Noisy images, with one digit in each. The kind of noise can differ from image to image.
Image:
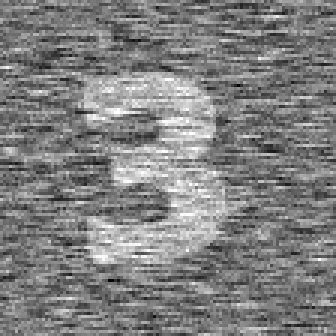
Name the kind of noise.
streaked along the rows
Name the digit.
3
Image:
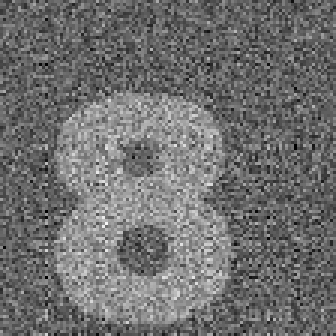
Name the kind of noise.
low rank plus noise
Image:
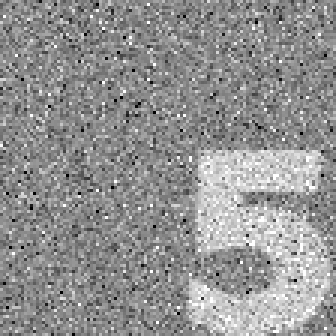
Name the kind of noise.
heavy tails
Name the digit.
5
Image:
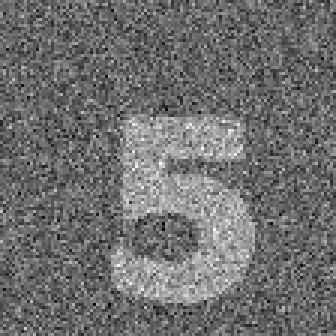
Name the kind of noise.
independent entries
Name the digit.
5
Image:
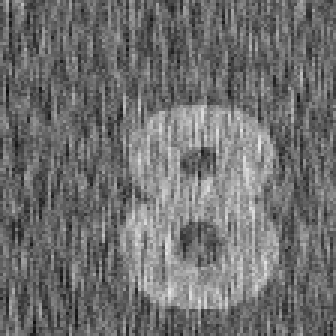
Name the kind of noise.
streaked along the columns
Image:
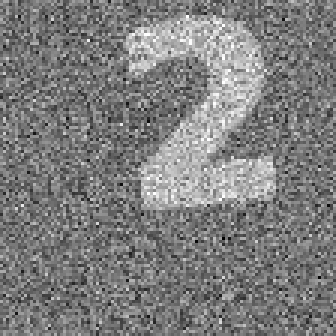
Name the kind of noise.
low rank plus noise
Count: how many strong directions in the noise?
five to eight
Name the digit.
2
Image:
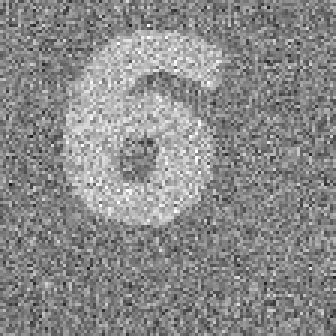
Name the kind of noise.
low rank plus noise
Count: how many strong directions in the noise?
five to eight
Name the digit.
6
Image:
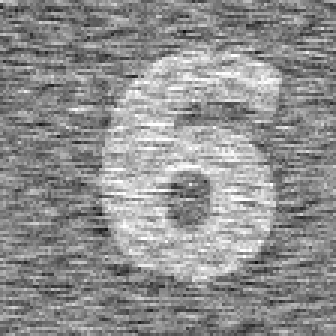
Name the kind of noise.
streaked along the rows
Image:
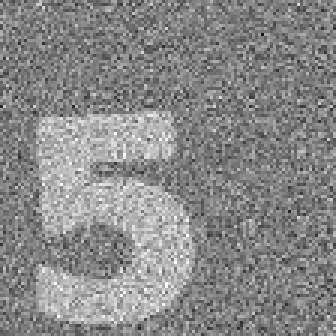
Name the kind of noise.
low rank plus noise
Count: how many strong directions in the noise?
one
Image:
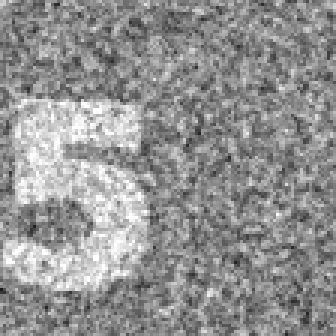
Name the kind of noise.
blotchy
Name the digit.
5
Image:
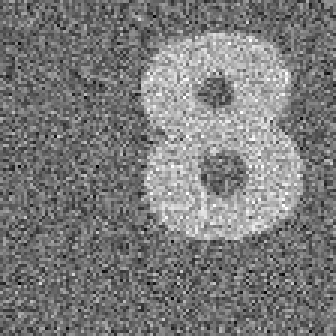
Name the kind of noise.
low rank plus noise
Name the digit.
8
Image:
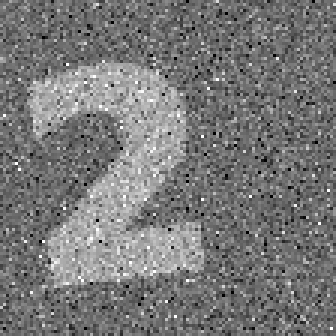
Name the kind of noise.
heavy tails
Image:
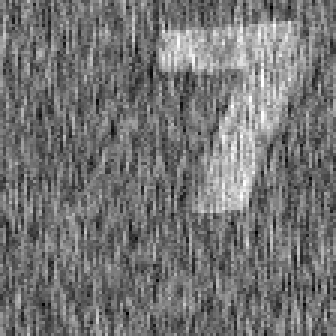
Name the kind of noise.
streaked along the columns
